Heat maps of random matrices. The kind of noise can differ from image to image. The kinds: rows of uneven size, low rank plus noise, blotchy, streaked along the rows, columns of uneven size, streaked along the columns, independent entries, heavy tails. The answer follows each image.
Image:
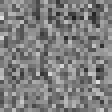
low rank plus noise
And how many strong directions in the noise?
three or four
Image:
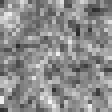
blotchy
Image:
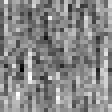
streaked along the columns
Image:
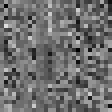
columns of uneven size
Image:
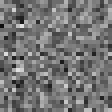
low rank plus noise
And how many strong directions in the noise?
two
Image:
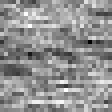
streaked along the rows
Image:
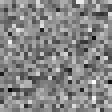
independent entries
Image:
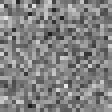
independent entries
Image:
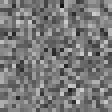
low rank plus noise
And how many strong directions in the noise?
three or four
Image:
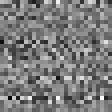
rows of uneven size
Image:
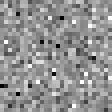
heavy tails
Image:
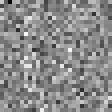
independent entries
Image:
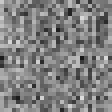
low rank plus noise
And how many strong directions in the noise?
two
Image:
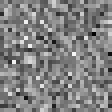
independent entries
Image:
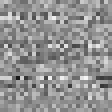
rows of uneven size
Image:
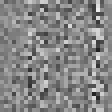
columns of uneven size
